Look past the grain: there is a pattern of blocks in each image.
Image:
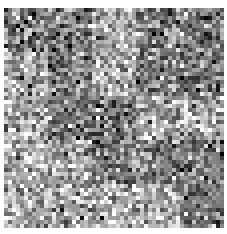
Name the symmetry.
mirrored about the diagonal from the bottom left
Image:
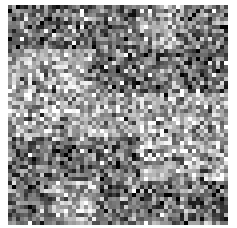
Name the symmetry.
the same after a half turn
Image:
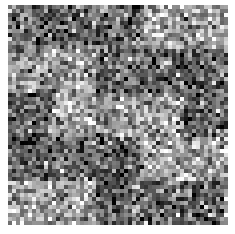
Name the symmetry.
the same after a half turn
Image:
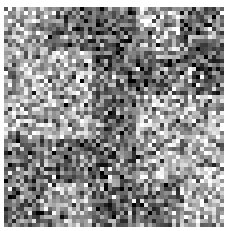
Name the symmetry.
the same after a half turn
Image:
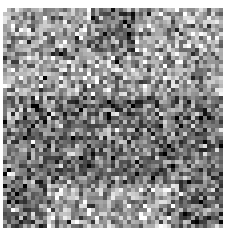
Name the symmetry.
left and right mirror each other
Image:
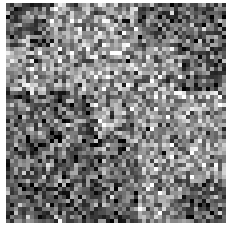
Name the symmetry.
mirrored about the diagonal from the bottom left
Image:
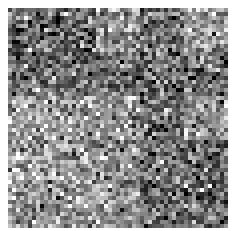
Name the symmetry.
mirrored about the diagonal from the bottom left
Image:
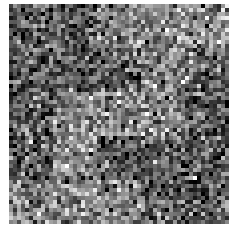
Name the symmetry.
the same after a half turn
